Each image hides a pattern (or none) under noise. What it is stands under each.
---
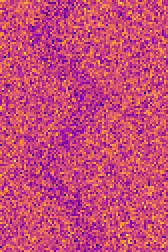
a wavy band
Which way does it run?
top to bottom
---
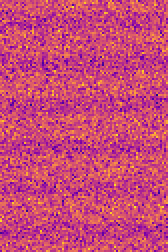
horizontal stripes
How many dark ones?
6
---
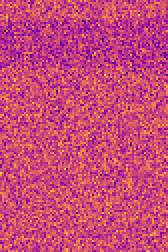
one horizontal stripe
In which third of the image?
top
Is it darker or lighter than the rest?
darker
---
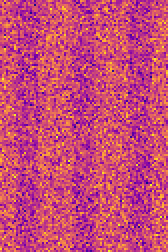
vertical stripes
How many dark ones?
3
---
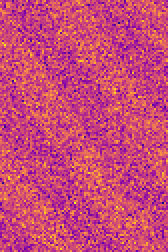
diagonal stripes
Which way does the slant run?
top left to bottom right
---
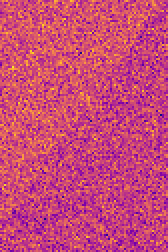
a sharp edge
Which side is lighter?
top left
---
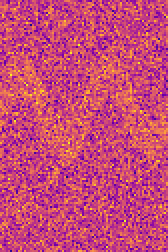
a wavy band
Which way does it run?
left to right
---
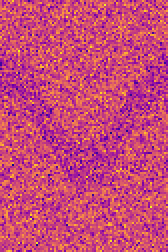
a wavy band
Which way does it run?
left to right
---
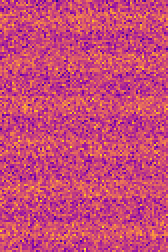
horizontal stripes
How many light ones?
6
